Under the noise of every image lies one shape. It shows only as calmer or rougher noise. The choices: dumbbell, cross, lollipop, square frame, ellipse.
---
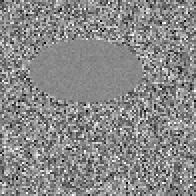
ellipse
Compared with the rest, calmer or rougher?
calmer
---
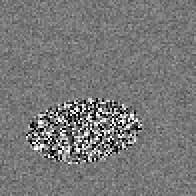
ellipse
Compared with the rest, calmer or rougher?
rougher
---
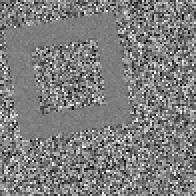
square frame
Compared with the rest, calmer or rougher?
calmer
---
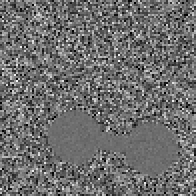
dumbbell
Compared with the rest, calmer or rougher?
calmer
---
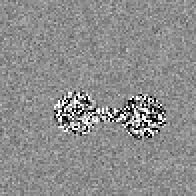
dumbbell
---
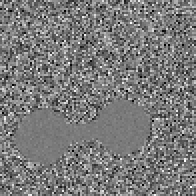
dumbbell
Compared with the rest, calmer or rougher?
calmer
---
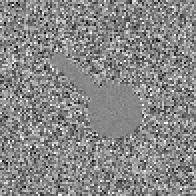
lollipop
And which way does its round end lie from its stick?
down and right
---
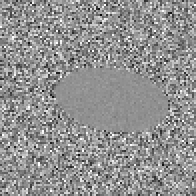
ellipse
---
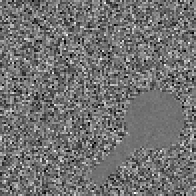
lollipop
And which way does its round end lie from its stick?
up and right
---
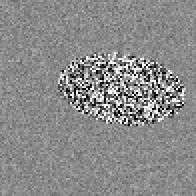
ellipse
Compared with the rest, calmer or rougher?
rougher
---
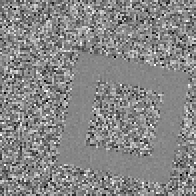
square frame
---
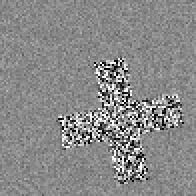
cross
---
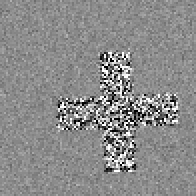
cross
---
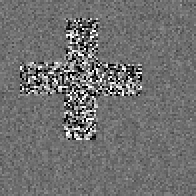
cross
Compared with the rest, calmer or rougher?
rougher
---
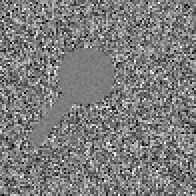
lollipop
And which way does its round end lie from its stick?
up and right
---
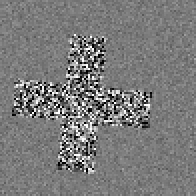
cross
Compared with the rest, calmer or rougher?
rougher
